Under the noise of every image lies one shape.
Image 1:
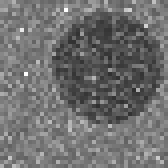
dark disc
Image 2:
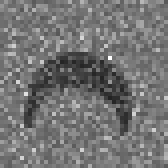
dark crescent
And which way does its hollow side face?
down
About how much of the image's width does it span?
two thirds
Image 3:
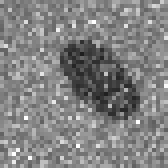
dark ellipse
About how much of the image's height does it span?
half
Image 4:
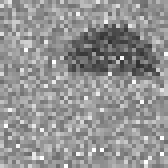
dark half disc
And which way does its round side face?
up
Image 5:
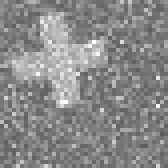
light cross
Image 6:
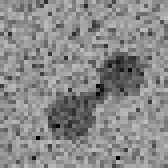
dark dumbbell
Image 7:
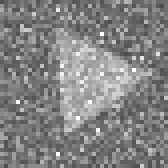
light triangle
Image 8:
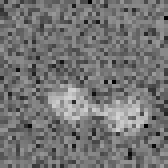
light dumbbell
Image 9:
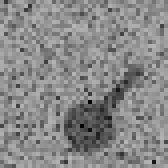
dark lollipop
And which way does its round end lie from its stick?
down and left
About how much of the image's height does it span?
half
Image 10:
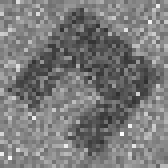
dark square with a notch
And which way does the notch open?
down and left
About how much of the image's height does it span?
nearly all
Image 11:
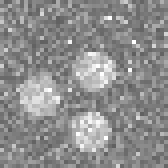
light three dots
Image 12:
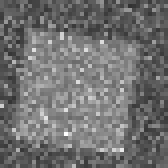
light square
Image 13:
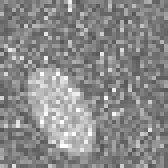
light ellipse
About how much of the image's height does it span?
half
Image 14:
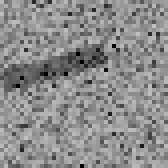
dark bar
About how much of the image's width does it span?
two thirds
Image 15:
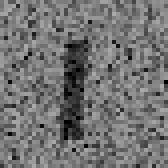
dark bar
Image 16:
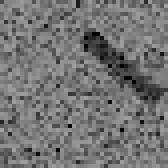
dark bar
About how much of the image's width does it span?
half
